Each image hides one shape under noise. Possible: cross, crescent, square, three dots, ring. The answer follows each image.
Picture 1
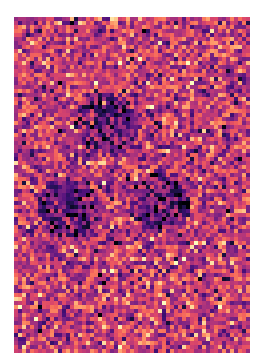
three dots
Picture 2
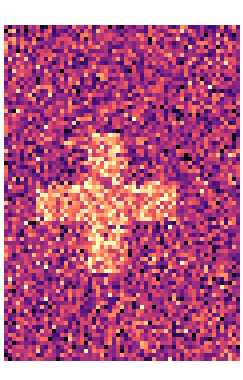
cross
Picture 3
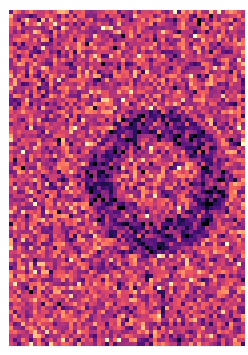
ring
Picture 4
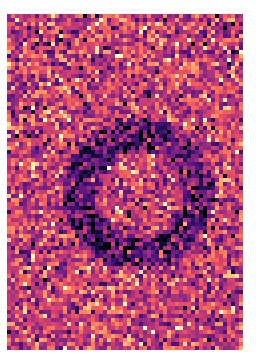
ring
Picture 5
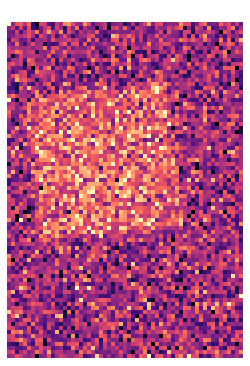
square
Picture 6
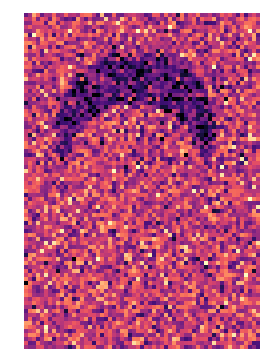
crescent
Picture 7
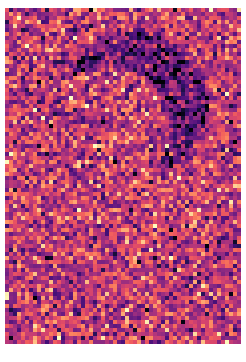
crescent
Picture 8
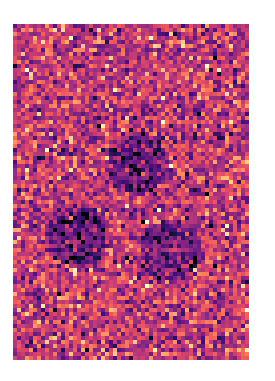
three dots
